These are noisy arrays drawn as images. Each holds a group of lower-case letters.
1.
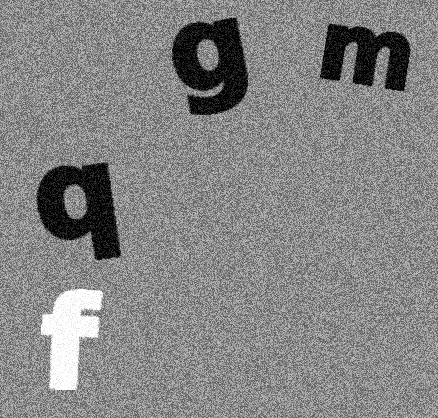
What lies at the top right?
m
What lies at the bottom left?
f
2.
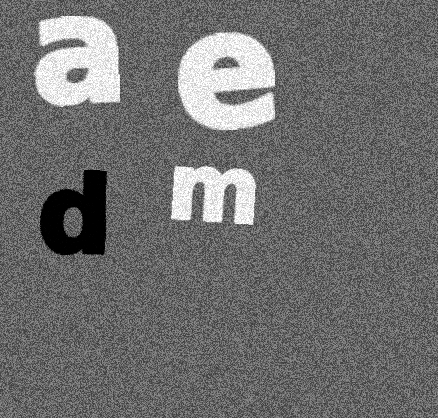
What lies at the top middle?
e
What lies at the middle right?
nothing
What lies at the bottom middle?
nothing
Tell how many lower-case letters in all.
4
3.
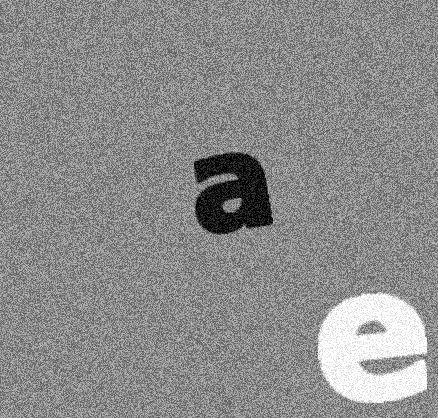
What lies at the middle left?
nothing
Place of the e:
bottom right
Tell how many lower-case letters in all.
2
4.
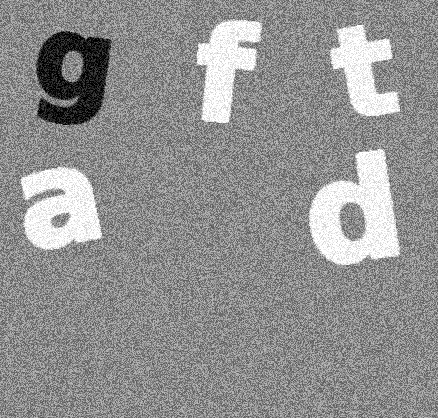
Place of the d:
middle right
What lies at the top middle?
f
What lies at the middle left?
a
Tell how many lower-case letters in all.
5
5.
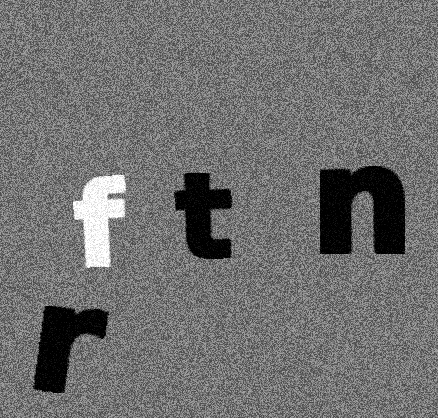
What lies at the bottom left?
r
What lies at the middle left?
f
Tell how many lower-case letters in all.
4
